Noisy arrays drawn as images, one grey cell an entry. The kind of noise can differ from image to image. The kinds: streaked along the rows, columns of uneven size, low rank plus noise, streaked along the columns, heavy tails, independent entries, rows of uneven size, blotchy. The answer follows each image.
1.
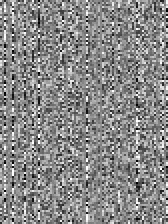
columns of uneven size
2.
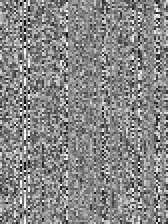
columns of uneven size
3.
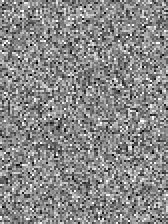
independent entries
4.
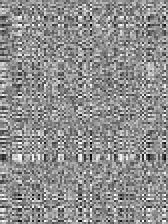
low rank plus noise
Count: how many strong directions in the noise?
one
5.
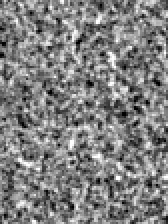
blotchy
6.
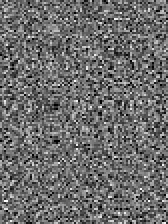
low rank plus noise
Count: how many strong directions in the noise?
five to eight
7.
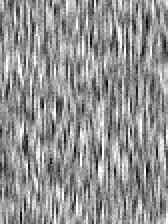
streaked along the columns
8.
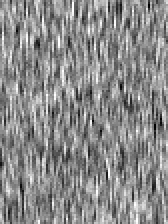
streaked along the columns
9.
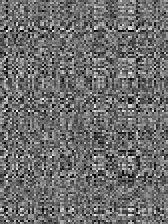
low rank plus noise
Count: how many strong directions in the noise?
two
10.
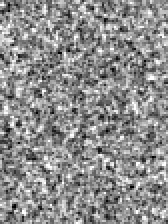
blotchy
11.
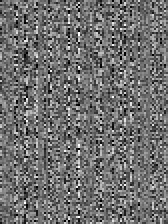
columns of uneven size
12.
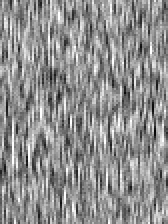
streaked along the columns
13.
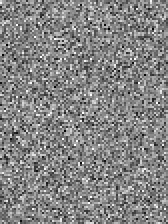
independent entries
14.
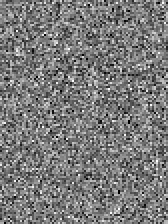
independent entries
